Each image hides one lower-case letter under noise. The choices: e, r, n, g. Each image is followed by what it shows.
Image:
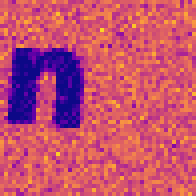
n
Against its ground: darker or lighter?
darker
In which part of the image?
middle left
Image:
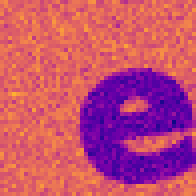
e
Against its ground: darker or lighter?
darker
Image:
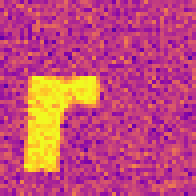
r
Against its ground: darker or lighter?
lighter
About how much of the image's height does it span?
half
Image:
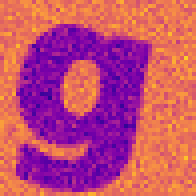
g
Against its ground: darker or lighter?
darker
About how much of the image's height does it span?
nearly all
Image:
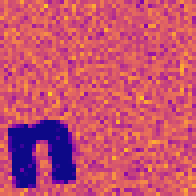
n
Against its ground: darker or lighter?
darker
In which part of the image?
bottom left
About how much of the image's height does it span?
a third
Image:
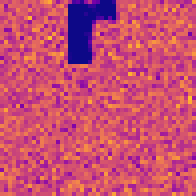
r
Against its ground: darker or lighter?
darker
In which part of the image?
top middle
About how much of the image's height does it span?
a third
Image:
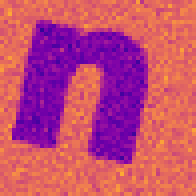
n
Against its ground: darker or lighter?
darker
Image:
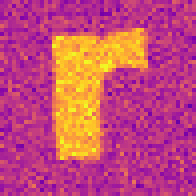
r
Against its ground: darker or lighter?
lighter
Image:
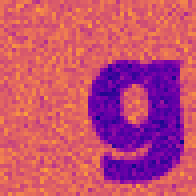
g
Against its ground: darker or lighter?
darker
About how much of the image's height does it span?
two thirds
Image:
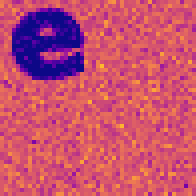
e
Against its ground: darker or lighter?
darker
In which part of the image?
top left
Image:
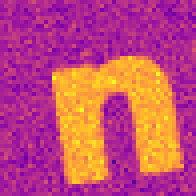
n
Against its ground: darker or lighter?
lighter
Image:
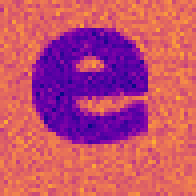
e
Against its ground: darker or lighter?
darker
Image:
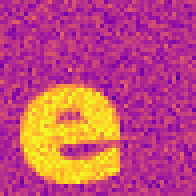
e
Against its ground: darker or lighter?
lighter
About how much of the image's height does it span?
half
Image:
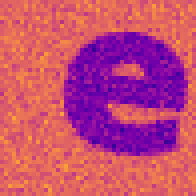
e
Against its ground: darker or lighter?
darker
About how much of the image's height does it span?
two thirds
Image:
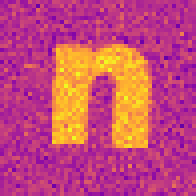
n
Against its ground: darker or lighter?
lighter
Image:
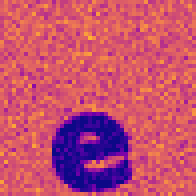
e
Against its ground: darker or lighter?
darker
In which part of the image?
bottom middle
